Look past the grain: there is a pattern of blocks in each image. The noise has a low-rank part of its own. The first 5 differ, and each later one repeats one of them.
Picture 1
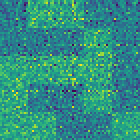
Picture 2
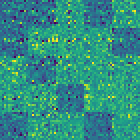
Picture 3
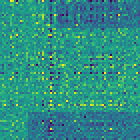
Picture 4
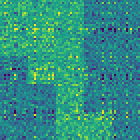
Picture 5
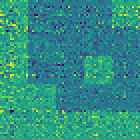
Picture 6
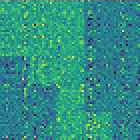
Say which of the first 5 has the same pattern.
4
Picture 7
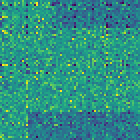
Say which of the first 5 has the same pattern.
3
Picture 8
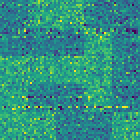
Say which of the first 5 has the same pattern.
1
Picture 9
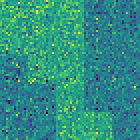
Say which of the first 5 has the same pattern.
4
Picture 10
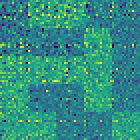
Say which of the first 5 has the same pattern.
1
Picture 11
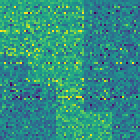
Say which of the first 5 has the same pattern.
4
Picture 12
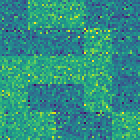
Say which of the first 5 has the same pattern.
1
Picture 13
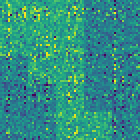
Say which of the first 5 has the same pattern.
4
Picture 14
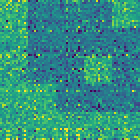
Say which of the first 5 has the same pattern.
5
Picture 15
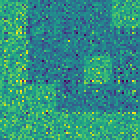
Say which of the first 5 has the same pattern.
5
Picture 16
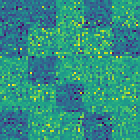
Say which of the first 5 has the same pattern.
2
